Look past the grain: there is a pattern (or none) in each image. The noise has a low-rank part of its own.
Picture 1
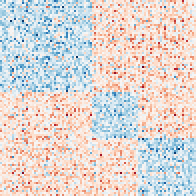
blocks along the diagonal
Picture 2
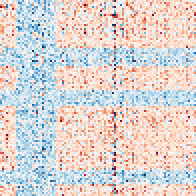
bands of rows crossing bands of columns
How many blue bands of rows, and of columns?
3 and 1
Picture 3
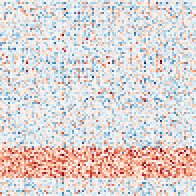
one band of rows
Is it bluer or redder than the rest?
redder
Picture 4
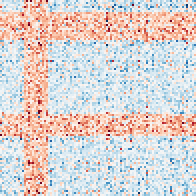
bands of rows crossing bands of columns
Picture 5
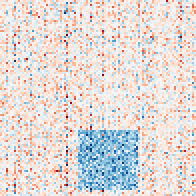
one block
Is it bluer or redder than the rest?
bluer
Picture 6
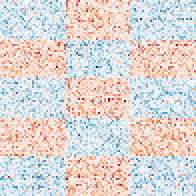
a checkerboard
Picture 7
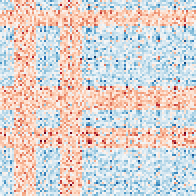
bands of rows crossing bands of columns
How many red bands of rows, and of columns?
3 and 2
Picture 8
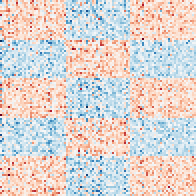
a checkerboard
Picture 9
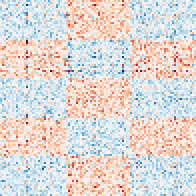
a checkerboard
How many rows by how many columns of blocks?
5 by 3
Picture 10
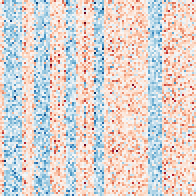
bands of columns
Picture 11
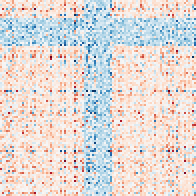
bands of rows crossing bands of columns
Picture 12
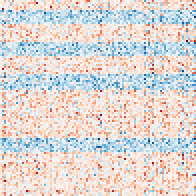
bands of rows
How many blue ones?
4
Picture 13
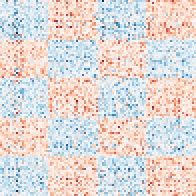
a checkerboard
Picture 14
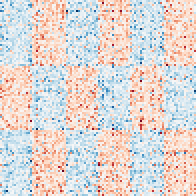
a checkerboard
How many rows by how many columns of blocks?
3 by 6
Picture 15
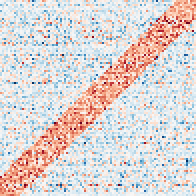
a diagonal band
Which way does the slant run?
bottom left to top right
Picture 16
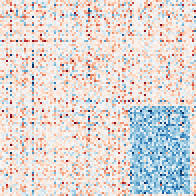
one block
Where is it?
bottom right
